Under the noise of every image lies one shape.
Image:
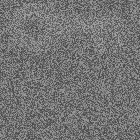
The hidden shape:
key
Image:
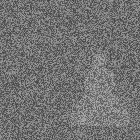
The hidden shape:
chess pawn
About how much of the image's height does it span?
half
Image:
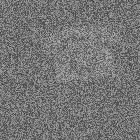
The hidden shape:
telephone
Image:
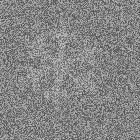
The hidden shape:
snowflake
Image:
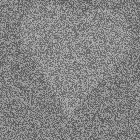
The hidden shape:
heart
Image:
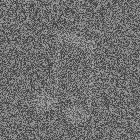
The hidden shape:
pair of musical notes
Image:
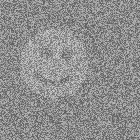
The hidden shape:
smiling face
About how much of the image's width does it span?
half
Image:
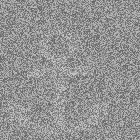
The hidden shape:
anchor
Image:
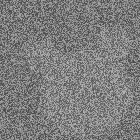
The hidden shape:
bear's head
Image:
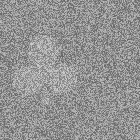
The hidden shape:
club
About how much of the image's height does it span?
half
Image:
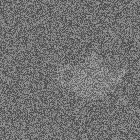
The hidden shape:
teapot
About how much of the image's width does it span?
half
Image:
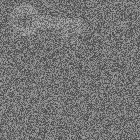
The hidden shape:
key
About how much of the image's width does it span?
half
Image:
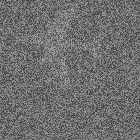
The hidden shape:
airplane
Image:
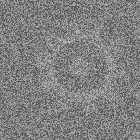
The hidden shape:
gear
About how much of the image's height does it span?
two thirds
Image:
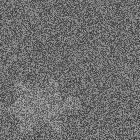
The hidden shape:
turtle
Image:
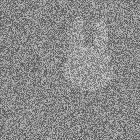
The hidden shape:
rabbit's head
